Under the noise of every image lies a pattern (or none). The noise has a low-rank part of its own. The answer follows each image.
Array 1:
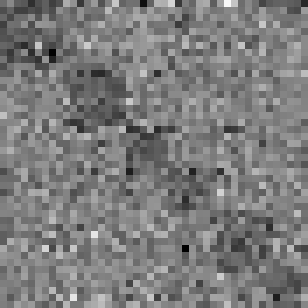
blocks along the diagonal
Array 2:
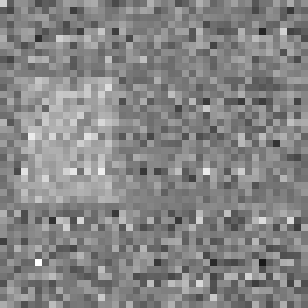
one block
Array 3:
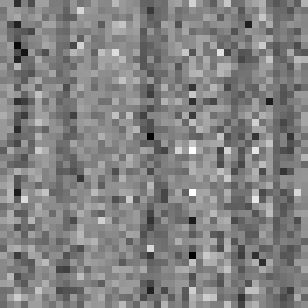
bands of columns
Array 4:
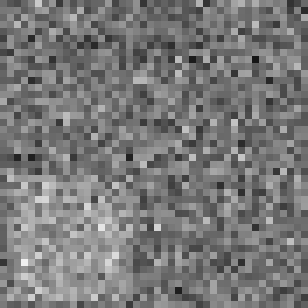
one block
